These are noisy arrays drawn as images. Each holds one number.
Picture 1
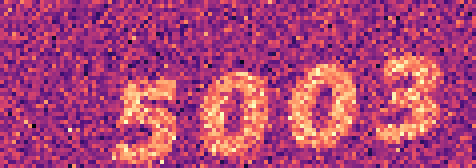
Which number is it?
5003
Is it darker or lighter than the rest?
lighter
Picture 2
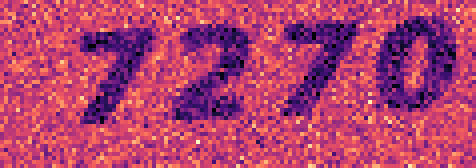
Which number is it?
7270
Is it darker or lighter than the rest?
darker
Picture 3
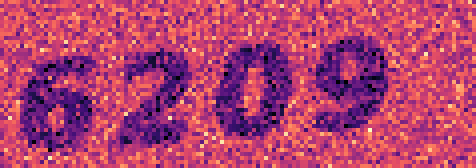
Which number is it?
6209
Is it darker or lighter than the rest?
darker
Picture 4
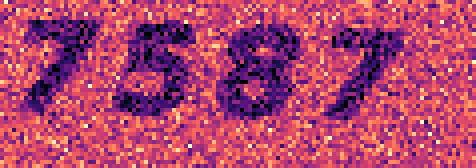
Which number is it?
7587
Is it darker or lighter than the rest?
darker
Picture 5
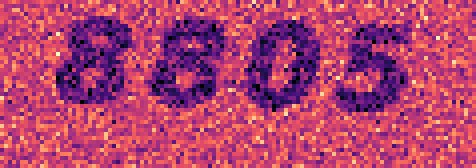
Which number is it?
8805
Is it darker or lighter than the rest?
darker
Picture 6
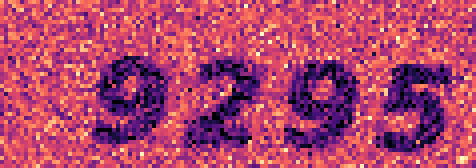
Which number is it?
9295
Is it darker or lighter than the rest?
darker
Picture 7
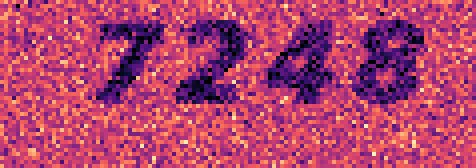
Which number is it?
7248
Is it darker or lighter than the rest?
darker
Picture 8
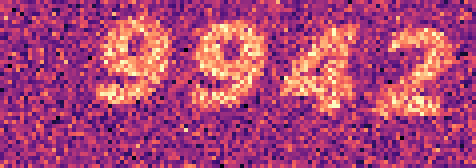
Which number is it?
9942
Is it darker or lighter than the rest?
lighter
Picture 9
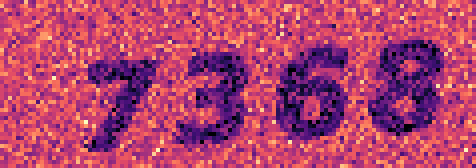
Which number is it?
7368
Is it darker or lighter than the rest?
darker
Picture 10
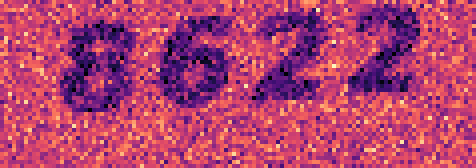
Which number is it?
8622
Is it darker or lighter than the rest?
darker
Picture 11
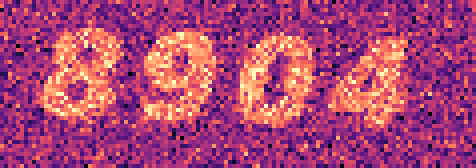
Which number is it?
8904
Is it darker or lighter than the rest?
lighter
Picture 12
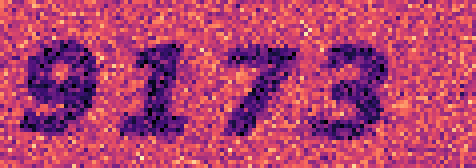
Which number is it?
9173
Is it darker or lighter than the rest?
darker
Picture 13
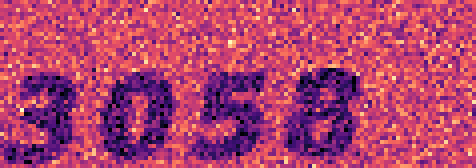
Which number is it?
3058
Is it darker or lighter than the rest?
darker
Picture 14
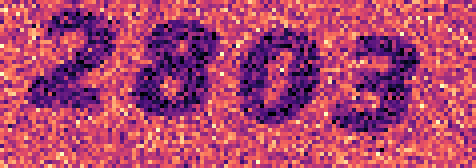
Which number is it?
2803
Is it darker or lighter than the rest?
darker
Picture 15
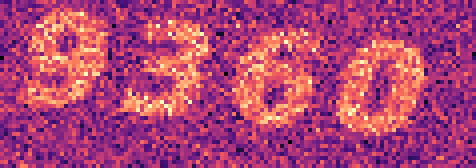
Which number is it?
9360
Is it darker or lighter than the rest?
lighter
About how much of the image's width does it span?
nearly all
